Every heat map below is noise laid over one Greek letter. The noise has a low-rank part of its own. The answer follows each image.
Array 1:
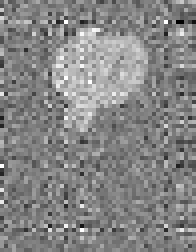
light phi
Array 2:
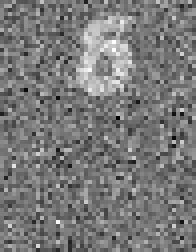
light delta, top middle
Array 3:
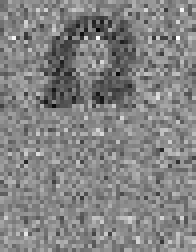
dark omega
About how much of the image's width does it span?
half
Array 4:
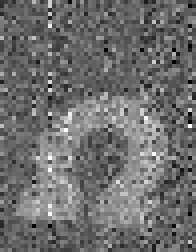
light omega
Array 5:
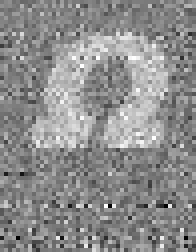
light omega
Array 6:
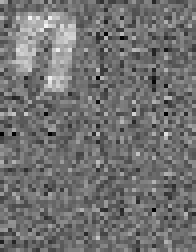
light eta, top left
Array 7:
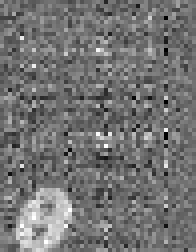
light theta, bottom left
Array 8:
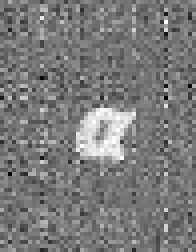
light alpha, centre
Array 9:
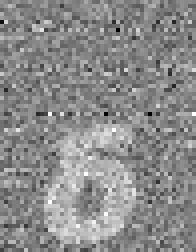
light delta
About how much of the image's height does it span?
half
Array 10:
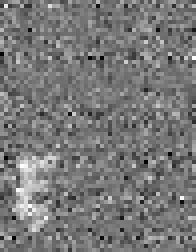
light xi, bottom left
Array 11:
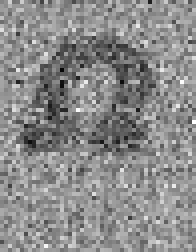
dark omega
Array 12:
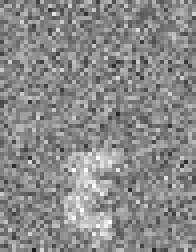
light xi, bottom middle
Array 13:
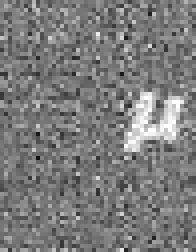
light mu, middle right
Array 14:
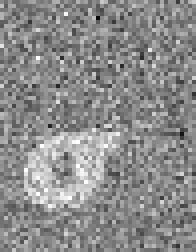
light sigma
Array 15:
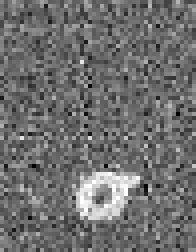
light sigma, bottom middle
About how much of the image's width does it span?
a third
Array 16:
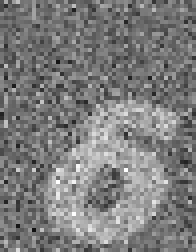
light delta
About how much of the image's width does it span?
two thirds
